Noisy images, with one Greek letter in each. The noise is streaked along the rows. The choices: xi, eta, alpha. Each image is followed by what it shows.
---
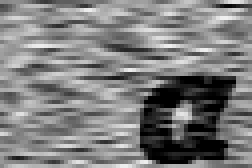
dark alpha
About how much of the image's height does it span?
half
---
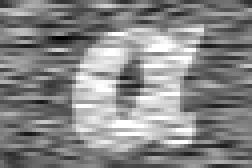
light alpha
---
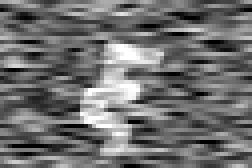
light xi
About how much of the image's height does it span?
two thirds
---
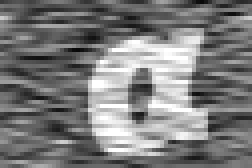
light alpha
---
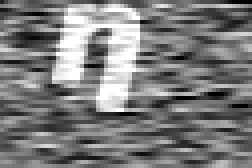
light eta
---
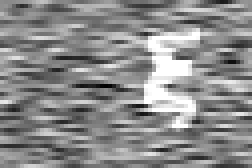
light xi
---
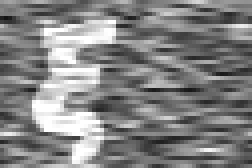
light xi
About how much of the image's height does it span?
nearly all
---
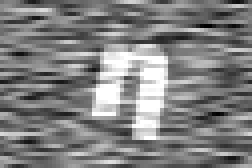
light eta
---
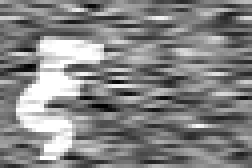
light xi
